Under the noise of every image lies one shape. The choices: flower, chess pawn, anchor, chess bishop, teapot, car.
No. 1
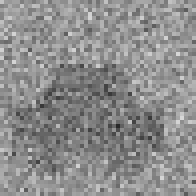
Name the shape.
car
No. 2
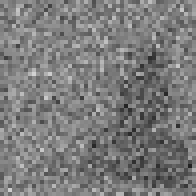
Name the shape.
chess pawn
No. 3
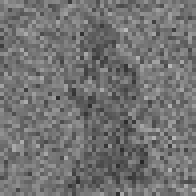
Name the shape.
chess bishop
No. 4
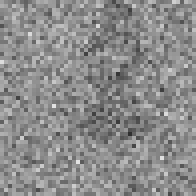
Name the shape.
chess bishop
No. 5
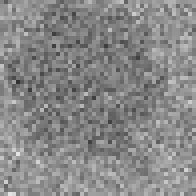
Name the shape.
flower
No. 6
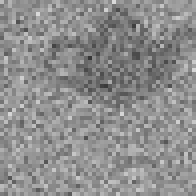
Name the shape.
teapot
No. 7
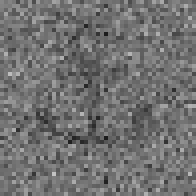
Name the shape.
anchor
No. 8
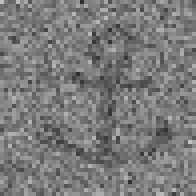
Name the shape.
anchor
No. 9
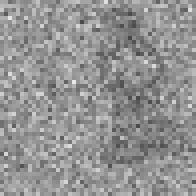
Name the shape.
chess bishop
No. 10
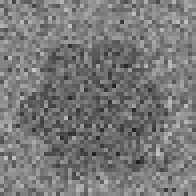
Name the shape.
flower
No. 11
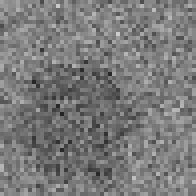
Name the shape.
flower
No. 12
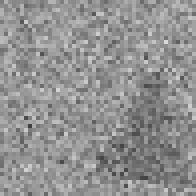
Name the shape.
chess pawn
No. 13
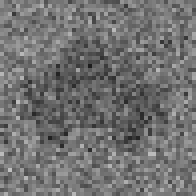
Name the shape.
car
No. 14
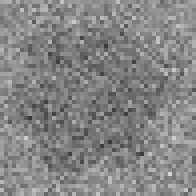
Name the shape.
flower
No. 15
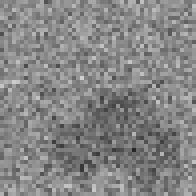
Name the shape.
car
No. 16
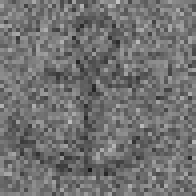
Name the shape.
anchor
